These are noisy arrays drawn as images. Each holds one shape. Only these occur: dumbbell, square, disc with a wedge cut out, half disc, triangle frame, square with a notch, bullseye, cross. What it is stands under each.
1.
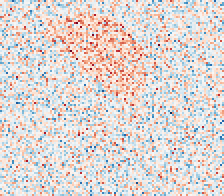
half disc
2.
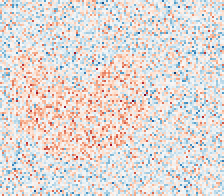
disc with a wedge cut out
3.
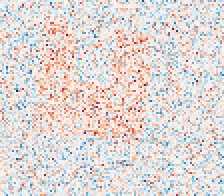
square with a notch
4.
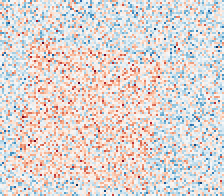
square
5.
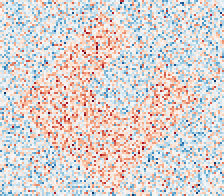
square with a notch
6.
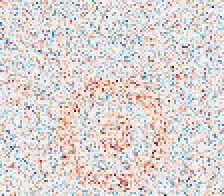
bullseye
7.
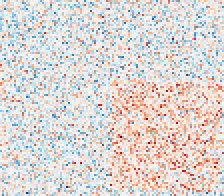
square
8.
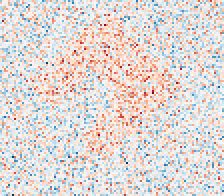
square with a notch
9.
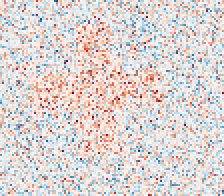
cross
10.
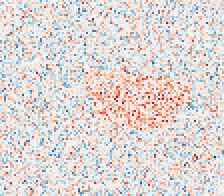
half disc
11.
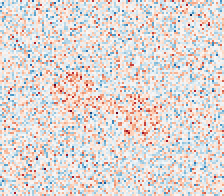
dumbbell
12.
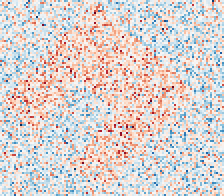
square with a notch
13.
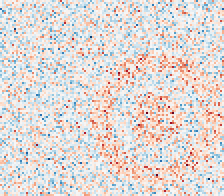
bullseye
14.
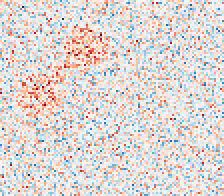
dumbbell
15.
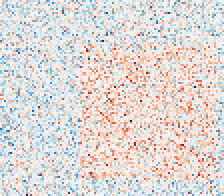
square
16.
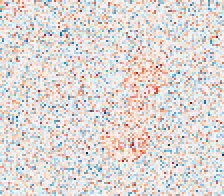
dumbbell
